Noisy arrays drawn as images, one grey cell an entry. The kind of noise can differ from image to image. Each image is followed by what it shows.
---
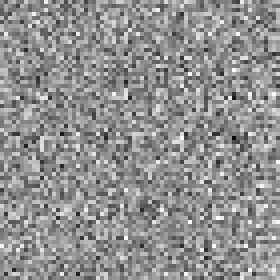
low rank plus noise
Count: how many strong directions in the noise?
five to eight
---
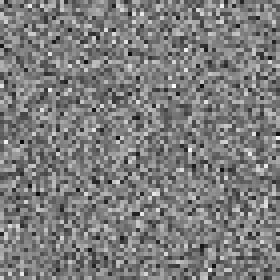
independent entries
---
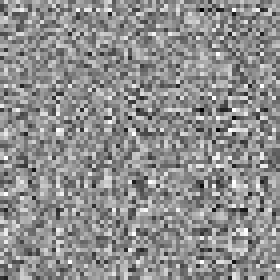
low rank plus noise
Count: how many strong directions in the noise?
two
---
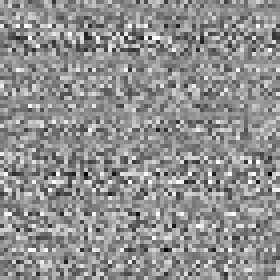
rows of uneven size
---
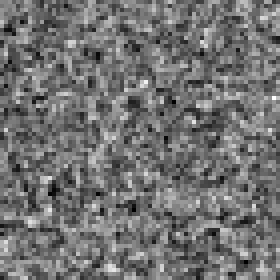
blotchy
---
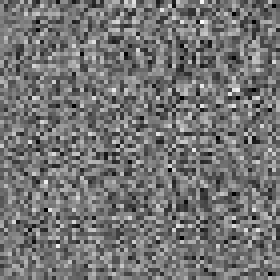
low rank plus noise
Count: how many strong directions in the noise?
one
